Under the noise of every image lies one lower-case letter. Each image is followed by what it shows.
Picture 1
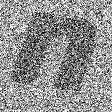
n
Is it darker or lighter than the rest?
darker
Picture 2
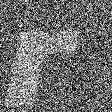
r
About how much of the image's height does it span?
two thirds
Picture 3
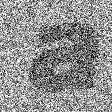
a
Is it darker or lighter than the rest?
darker
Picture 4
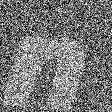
n
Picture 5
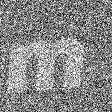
m
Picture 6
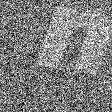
n
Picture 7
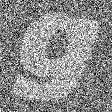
g
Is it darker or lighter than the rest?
lighter
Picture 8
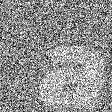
a
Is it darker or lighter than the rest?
lighter
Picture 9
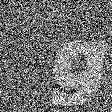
g
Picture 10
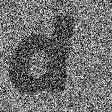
d
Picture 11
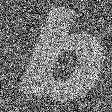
b
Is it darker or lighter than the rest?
lighter
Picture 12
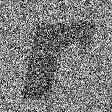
r
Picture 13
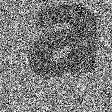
a
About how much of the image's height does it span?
two thirds
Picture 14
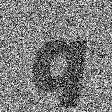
q
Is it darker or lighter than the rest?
darker
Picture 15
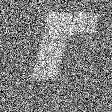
r
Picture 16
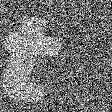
t
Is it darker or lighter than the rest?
lighter
